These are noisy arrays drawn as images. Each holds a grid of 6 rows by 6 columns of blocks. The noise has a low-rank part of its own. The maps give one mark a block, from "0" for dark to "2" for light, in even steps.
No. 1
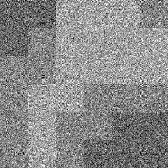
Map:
002221
012222
112222
122111
121100
121000
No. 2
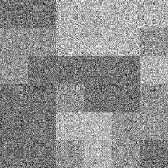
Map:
002222
112221
100002
001001
002211
001210
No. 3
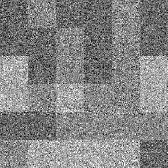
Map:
010010
001010
201012
212112
001111
122220
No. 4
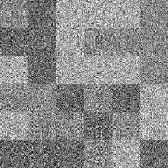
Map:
102221
002111
202221
110102
211012
000120
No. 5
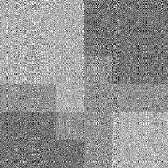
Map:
222000
222000
222100
112111
001122
000122
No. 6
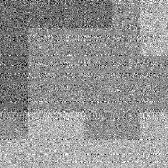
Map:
000012
011112
011111
011111
122112
222222
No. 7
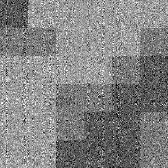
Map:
022222
112221
222210
221100
221001
220001
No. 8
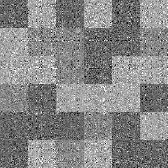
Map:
020202
211001
221022
102220
000102
021200
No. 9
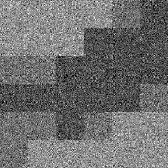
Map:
222210
222000
110000
000001
110122
122222
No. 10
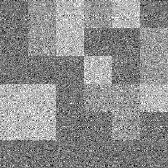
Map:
012120
012001
000201
220112
220010
000000
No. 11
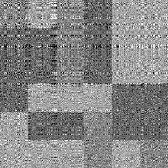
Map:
121022
001022
001022
022200
200100
222121
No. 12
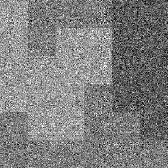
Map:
211100
212200
222200
222100
122110
111111
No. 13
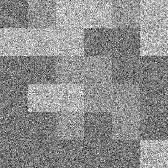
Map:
012212
222002
001100
022110
001010
000002
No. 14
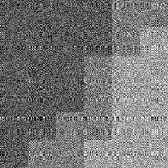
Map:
000011
000012
000122
000122
001122
011222
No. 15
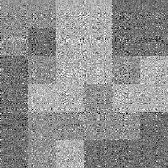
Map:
112200
102200
012212
022122
011110
012000
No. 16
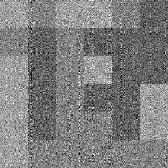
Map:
212210
101000
201200
201002
201102
211111
